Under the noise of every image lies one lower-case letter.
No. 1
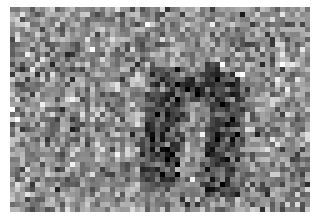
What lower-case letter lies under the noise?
n
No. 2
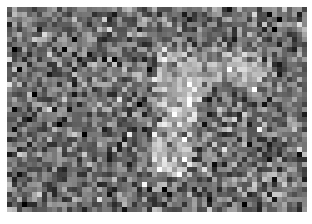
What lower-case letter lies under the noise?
r
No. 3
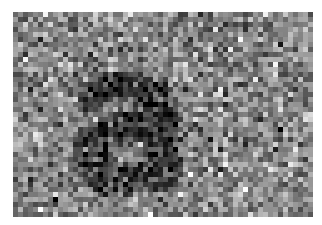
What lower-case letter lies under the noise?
a
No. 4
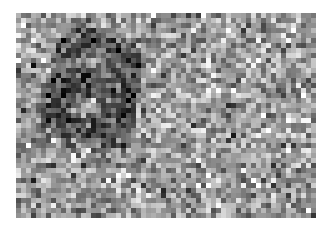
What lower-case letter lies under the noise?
a
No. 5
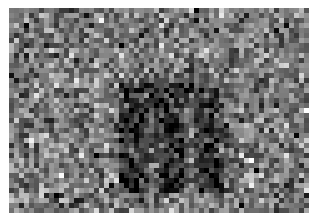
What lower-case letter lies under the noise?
m
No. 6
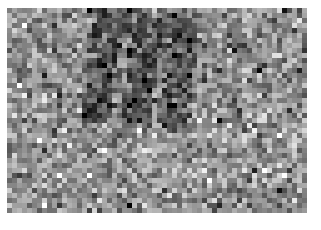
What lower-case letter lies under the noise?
m
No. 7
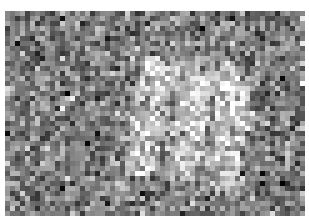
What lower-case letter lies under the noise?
m
